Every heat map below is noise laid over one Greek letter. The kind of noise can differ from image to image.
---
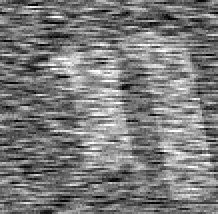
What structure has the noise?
streaked along the rows
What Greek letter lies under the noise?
eta
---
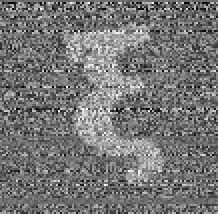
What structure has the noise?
rows of uneven size
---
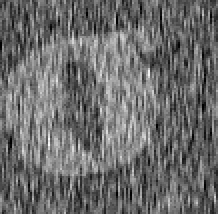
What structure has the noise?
streaked along the columns
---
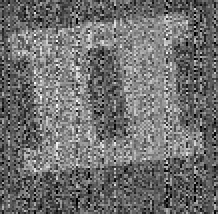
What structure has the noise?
columns of uneven size
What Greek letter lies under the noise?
pi
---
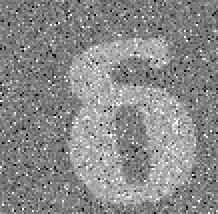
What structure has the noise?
heavy tails
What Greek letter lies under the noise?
delta
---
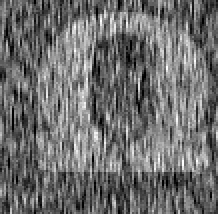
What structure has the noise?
streaked along the columns
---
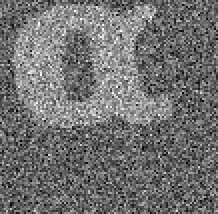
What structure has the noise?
independent entries
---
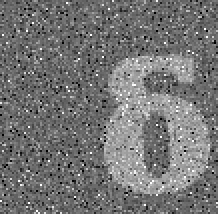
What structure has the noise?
heavy tails
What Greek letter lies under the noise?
delta
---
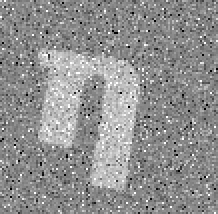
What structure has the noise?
heavy tails
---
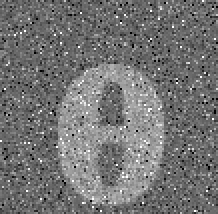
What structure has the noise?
heavy tails
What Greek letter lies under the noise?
theta
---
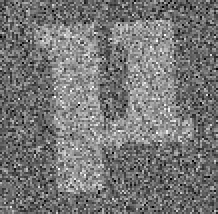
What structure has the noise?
independent entries
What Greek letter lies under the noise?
mu
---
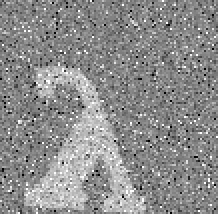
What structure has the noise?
heavy tails
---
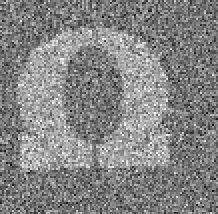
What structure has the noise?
independent entries
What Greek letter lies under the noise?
omega
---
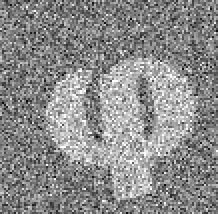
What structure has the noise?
independent entries
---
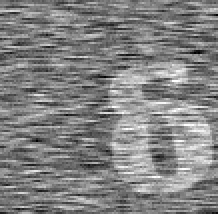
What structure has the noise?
streaked along the rows
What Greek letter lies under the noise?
delta
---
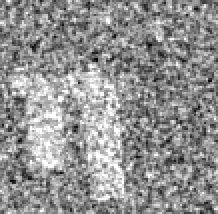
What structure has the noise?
blotchy
